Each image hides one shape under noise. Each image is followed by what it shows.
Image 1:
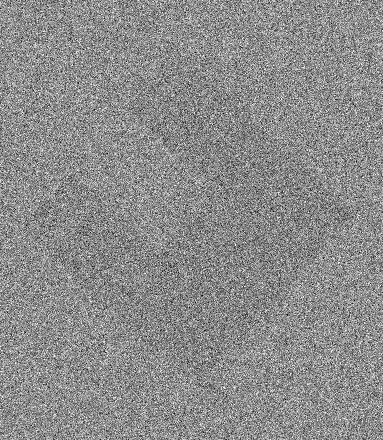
square with a notch
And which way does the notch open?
up and left
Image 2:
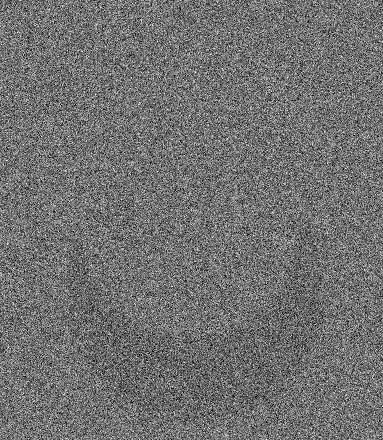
crescent
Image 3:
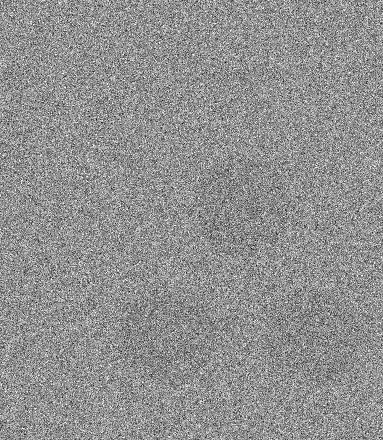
three dots
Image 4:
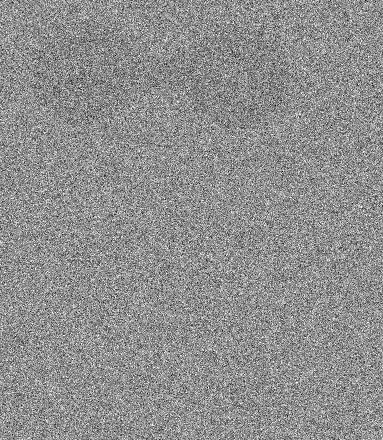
dumbbell
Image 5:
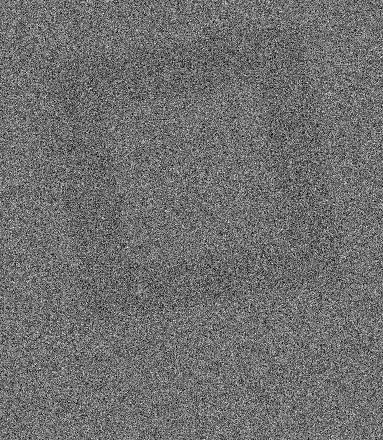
square frame
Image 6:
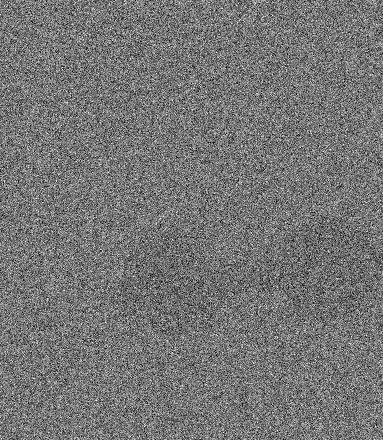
dumbbell
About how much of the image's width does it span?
two thirds
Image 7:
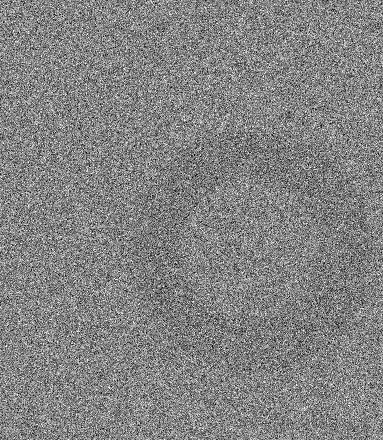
ring
